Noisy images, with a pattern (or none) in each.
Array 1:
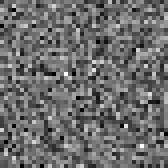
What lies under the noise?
only noise
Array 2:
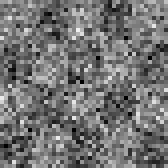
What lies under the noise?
a checkerboard
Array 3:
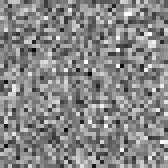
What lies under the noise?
only noise
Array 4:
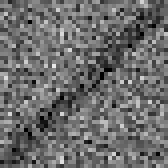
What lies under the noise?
a diagonal band
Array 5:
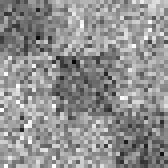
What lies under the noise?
blocks along the diagonal
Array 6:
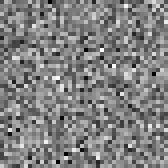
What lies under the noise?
only noise
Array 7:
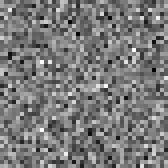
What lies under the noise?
only noise
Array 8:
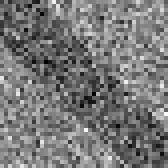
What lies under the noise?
a diagonal band
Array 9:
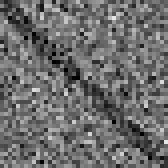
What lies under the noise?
a diagonal band
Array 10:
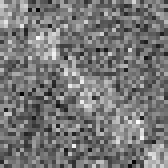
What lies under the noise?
blocks along the diagonal
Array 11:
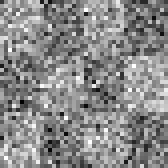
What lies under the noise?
a checkerboard
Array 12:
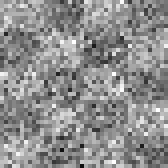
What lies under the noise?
a checkerboard
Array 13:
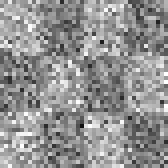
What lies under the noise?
a checkerboard
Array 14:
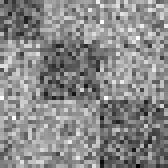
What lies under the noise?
blocks along the diagonal
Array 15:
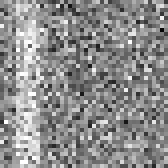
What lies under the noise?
one band of columns
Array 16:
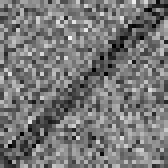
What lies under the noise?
a diagonal band
